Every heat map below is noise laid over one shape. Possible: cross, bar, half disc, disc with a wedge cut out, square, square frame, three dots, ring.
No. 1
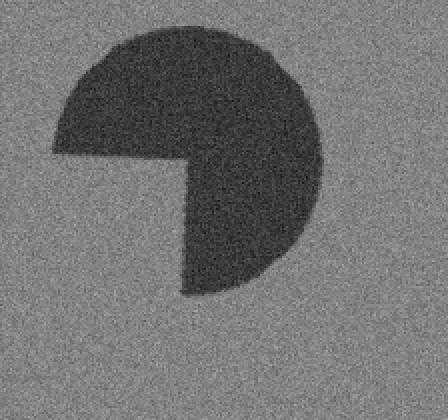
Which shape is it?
disc with a wedge cut out
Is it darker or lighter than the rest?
darker
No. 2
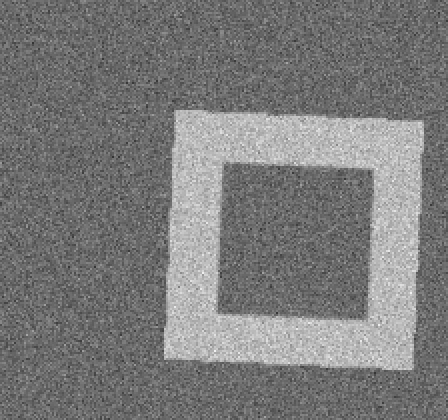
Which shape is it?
square frame
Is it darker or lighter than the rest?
lighter
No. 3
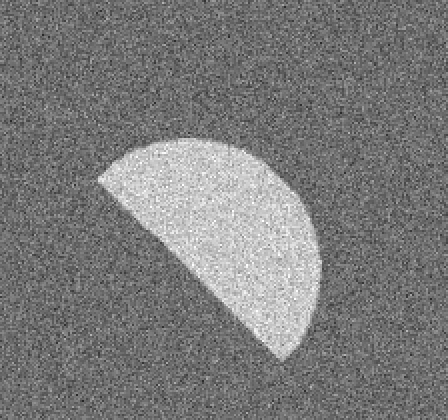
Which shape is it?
half disc
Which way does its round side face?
up and right
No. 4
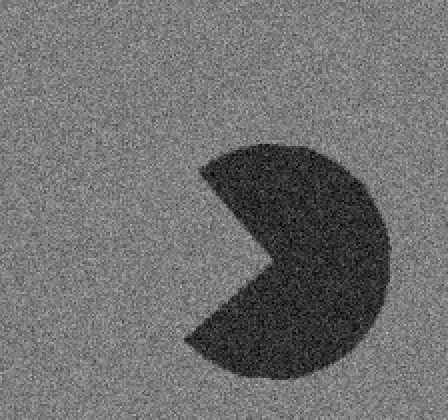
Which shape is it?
disc with a wedge cut out
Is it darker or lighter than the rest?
darker
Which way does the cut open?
left
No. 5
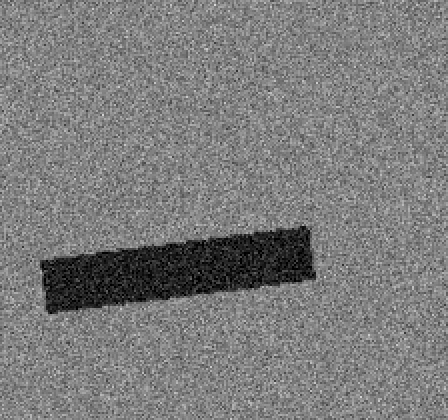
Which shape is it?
bar
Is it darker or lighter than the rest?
darker
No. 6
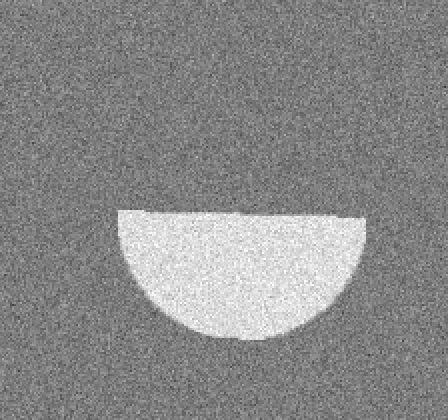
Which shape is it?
half disc
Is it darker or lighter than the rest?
lighter
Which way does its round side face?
down
